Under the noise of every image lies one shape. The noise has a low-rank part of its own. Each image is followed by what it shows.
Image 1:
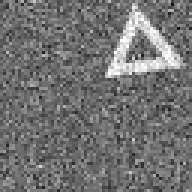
light triangle frame, top right
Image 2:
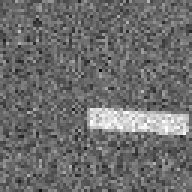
light bar
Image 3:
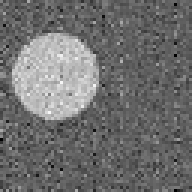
light disc
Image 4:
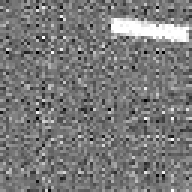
light bar, top right
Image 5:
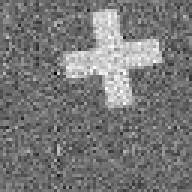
light cross
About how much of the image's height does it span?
half
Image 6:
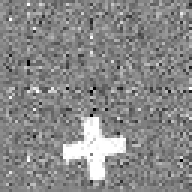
light cross, bottom middle
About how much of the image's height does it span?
a third
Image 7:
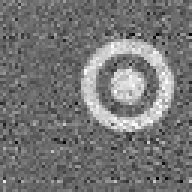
light bullseye
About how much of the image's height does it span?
half
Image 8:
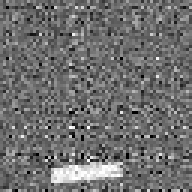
light bar, bottom middle
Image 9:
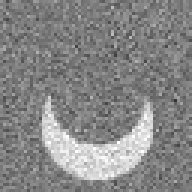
light crescent
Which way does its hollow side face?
up
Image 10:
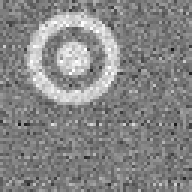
light bullseye
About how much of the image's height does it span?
half
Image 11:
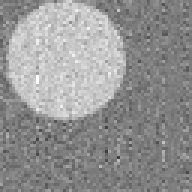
light disc
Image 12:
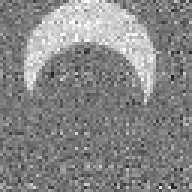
light crescent
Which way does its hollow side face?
down
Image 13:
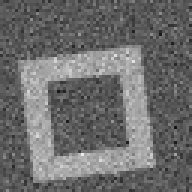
light square frame
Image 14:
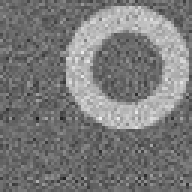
light ring
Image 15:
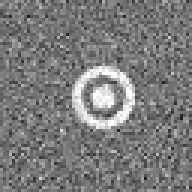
light bullseye, centre
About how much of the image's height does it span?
a third
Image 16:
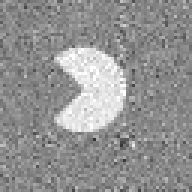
light disc with a wedge cut out, centre
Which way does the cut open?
left
